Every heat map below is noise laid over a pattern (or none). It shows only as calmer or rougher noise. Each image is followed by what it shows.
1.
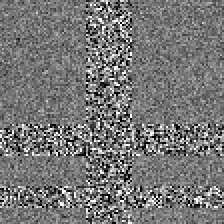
bands of rows crossing bands of columns
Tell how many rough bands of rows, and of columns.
2 and 1
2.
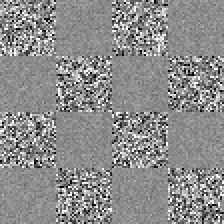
a checkerboard
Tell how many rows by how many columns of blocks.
4 by 4
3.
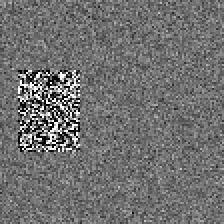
one block
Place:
middle left
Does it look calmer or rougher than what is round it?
rougher
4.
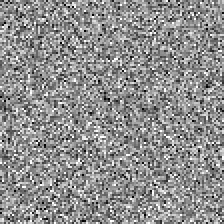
only noise
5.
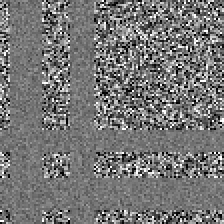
bands of rows crossing bands of columns
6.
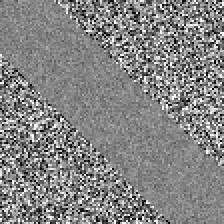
a diagonal band
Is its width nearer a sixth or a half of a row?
a half
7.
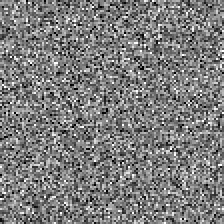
only noise
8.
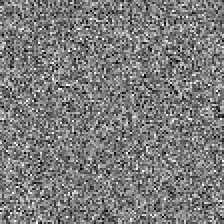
only noise
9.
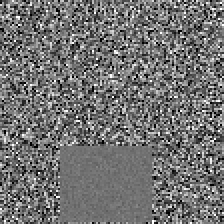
one block
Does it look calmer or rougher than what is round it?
calmer
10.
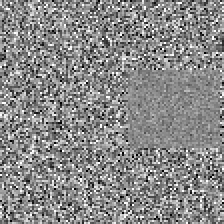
one block
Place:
middle right
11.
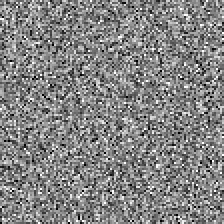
only noise
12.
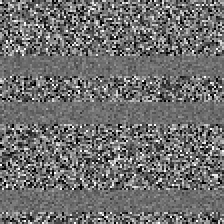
bands of rows
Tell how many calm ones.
3
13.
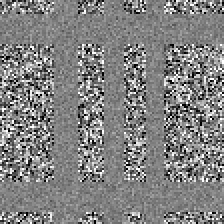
bands of rows crossing bands of columns
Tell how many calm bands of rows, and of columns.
2 and 3
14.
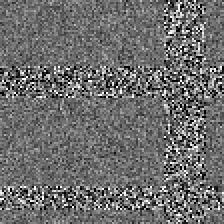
bands of rows crossing bands of columns
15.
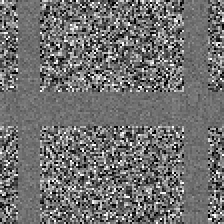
bands of rows crossing bands of columns
